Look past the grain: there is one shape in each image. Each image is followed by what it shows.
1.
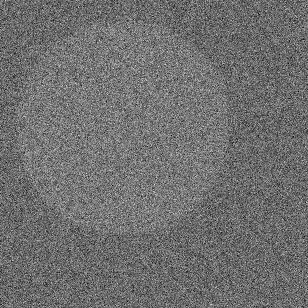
disc
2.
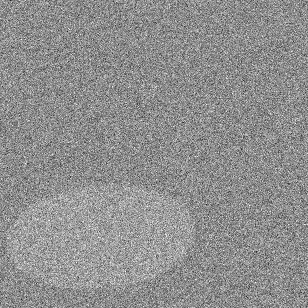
ellipse
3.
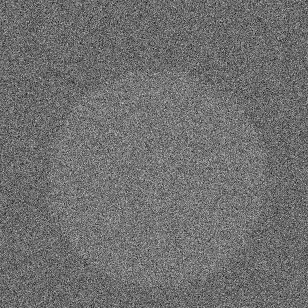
disc
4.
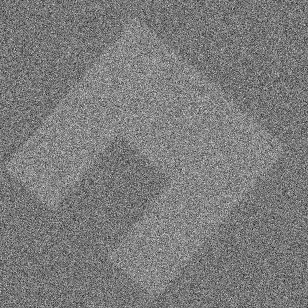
square with a notch
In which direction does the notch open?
down and left
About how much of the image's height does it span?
nearly all
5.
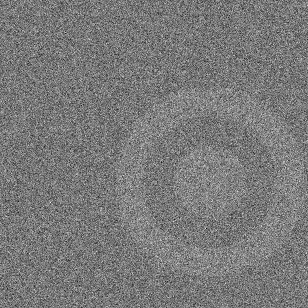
bullseye
